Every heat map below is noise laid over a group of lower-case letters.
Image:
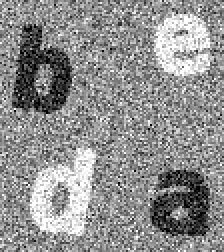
top left: dark b; top right: light e; bottom left: light d; bottom right: dark a
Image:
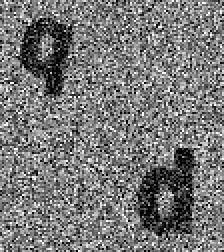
top left: dark q; bottom right: dark d
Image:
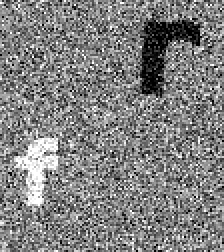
top right: dark r; bottom left: light f
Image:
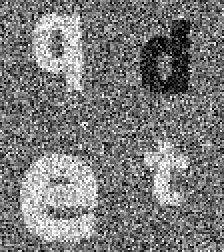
top left: light q; top right: dark d; bottom left: light e; bottom right: light t
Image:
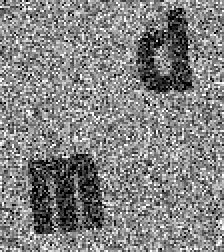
top right: dark d; bottom left: dark m
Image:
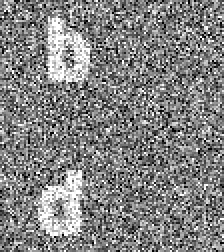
top left: light b; bottom left: light d
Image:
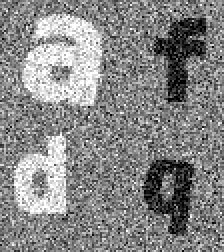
top left: light a; top right: dark f; bottom left: light d; bottom right: dark q
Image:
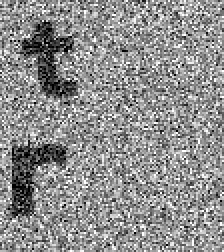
top left: dark t; bottom left: dark r
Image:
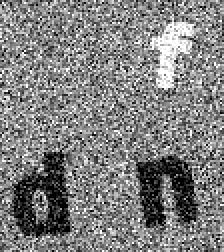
top right: light f; bottom left: dark d; bottom right: dark n
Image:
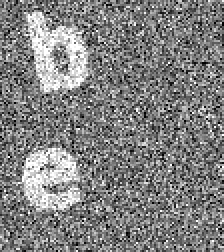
top left: light b; bottom left: light e
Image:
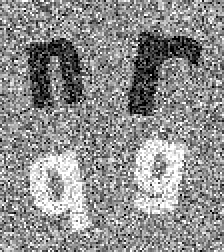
top left: dark n; top right: dark r; bottom left: light q; bottom right: light g
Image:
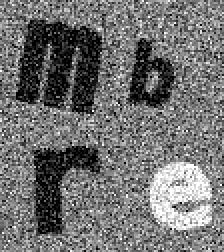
top left: dark m; top right: dark b; bottom left: dark r; bottom right: light e
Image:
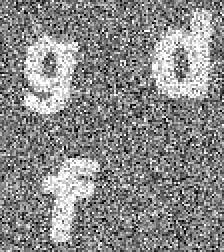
top left: light g; top right: light d; bottom left: light f
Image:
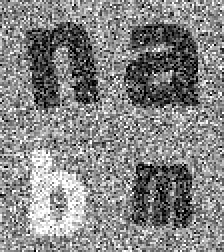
top left: dark n; top right: dark a; bottom left: light b; bottom right: dark m
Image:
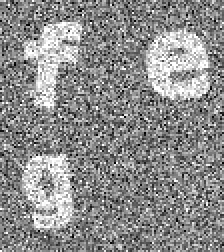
top left: light f; top right: light e; bottom left: light g
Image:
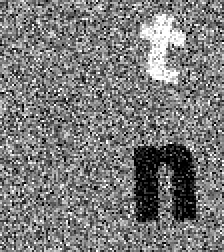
top right: light t; bottom right: dark n
